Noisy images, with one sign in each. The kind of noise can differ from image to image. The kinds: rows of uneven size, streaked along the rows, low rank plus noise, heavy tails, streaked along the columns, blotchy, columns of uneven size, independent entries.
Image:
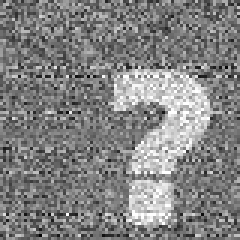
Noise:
rows of uneven size
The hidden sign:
question mark
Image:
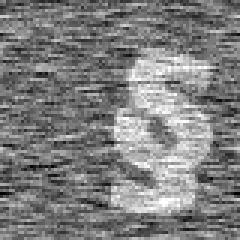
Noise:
streaked along the rows
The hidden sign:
section sign
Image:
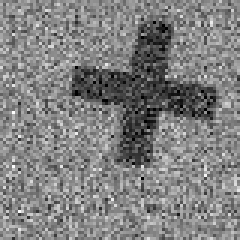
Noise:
low rank plus noise
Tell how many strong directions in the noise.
three or four
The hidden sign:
plus sign
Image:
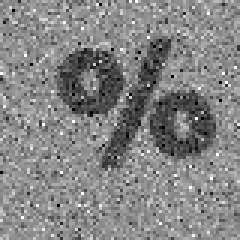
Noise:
heavy tails
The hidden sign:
percent sign
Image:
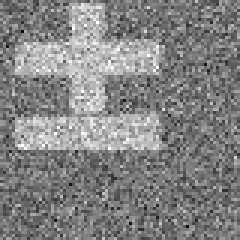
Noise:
independent entries
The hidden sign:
plus-minus sign
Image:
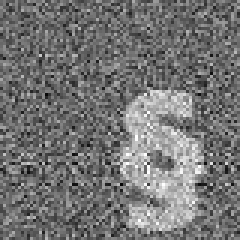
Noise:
low rank plus noise
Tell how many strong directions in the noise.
one
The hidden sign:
section sign
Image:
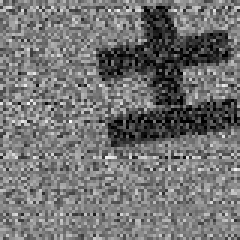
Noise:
rows of uneven size
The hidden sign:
plus-minus sign
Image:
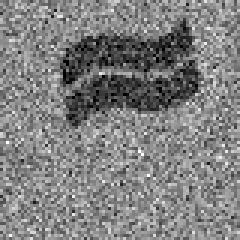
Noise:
independent entries
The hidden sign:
approximately sign
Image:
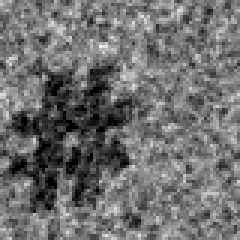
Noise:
blotchy
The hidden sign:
hash sign
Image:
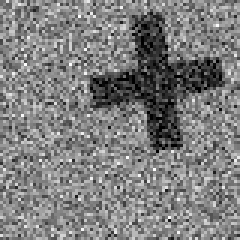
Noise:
independent entries
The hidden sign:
plus sign
